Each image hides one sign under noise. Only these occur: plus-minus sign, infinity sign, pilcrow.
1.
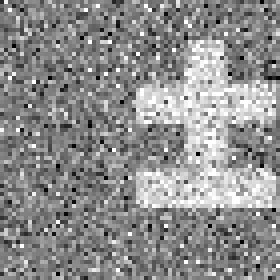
plus-minus sign
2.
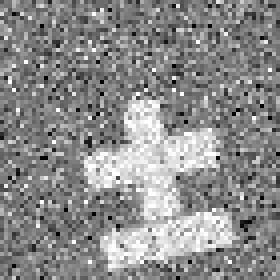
plus-minus sign
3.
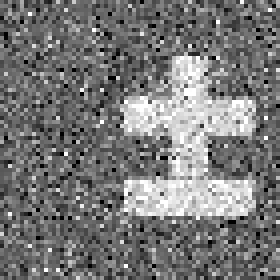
plus-minus sign
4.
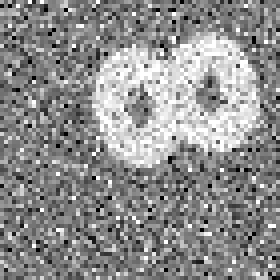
infinity sign
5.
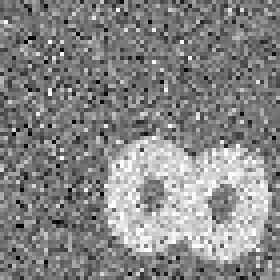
infinity sign
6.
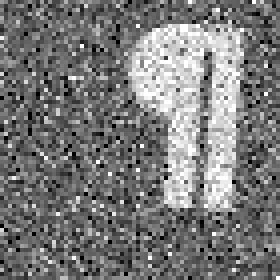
pilcrow
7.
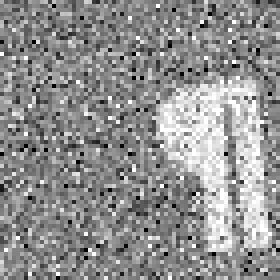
pilcrow
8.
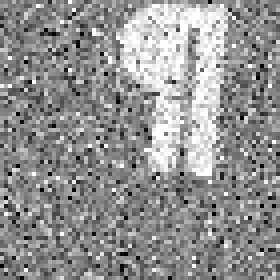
pilcrow
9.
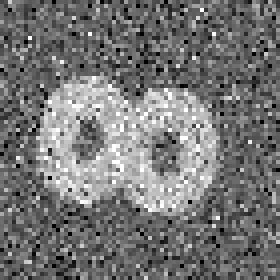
infinity sign
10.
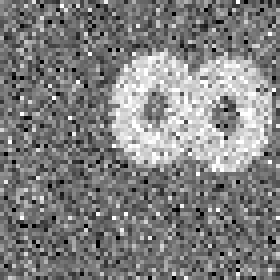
infinity sign
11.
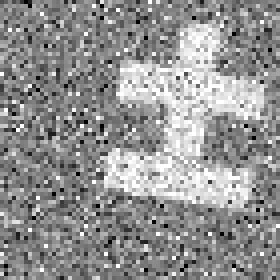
plus-minus sign
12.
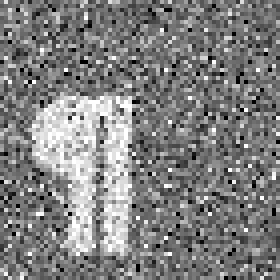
pilcrow
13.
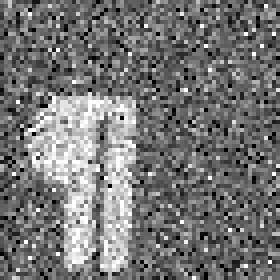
pilcrow
